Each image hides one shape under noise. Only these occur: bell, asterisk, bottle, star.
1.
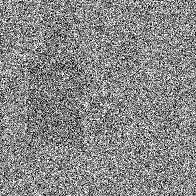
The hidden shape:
bottle
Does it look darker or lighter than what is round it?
darker
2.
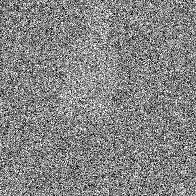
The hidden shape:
bottle
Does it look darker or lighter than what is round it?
lighter
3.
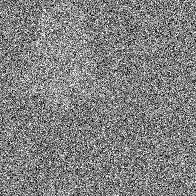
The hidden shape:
bell
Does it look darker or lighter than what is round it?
lighter
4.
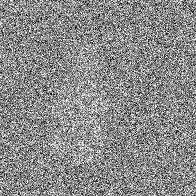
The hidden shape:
bottle
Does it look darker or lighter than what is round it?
lighter
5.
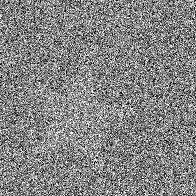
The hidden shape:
star
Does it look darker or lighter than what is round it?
lighter
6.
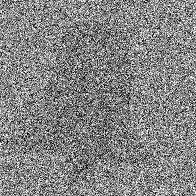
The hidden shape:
bell
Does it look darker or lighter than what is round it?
darker
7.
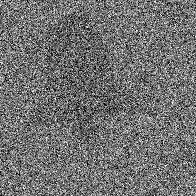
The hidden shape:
bell
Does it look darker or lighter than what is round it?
darker
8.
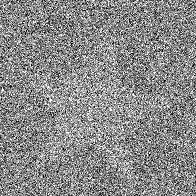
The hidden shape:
star
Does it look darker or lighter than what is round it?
lighter
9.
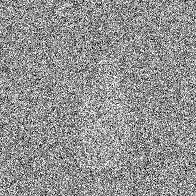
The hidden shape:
bottle
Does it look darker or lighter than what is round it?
lighter
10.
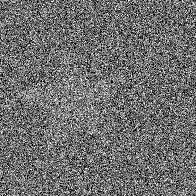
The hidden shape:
star
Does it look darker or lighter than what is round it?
lighter
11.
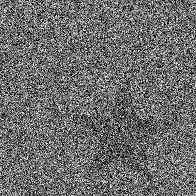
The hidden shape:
star
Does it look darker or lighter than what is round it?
darker
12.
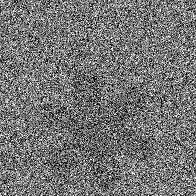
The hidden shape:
asterisk
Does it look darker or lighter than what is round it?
darker
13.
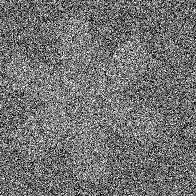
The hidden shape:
asterisk
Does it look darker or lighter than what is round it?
lighter
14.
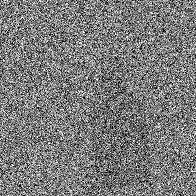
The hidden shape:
bottle
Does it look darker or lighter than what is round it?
darker
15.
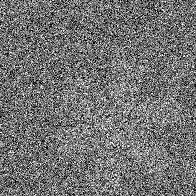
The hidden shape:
asterisk
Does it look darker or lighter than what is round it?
lighter
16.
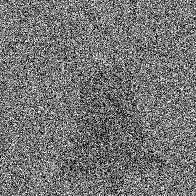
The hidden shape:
bell
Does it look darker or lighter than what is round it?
darker
